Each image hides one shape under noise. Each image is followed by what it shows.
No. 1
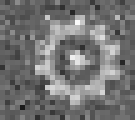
gear
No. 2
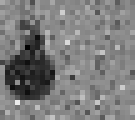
pear
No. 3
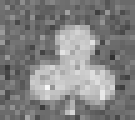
club
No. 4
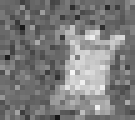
chess rook
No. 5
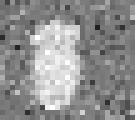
footprint
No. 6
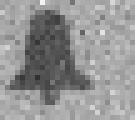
bell
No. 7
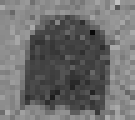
ghost
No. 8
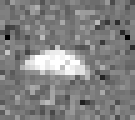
umbrella
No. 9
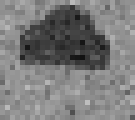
cloud
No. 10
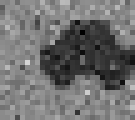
car
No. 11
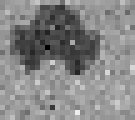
car
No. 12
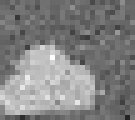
cloud
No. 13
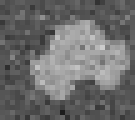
car
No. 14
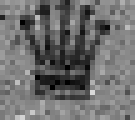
chess queen
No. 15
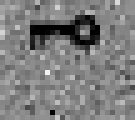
key
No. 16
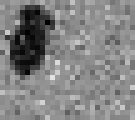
footprint
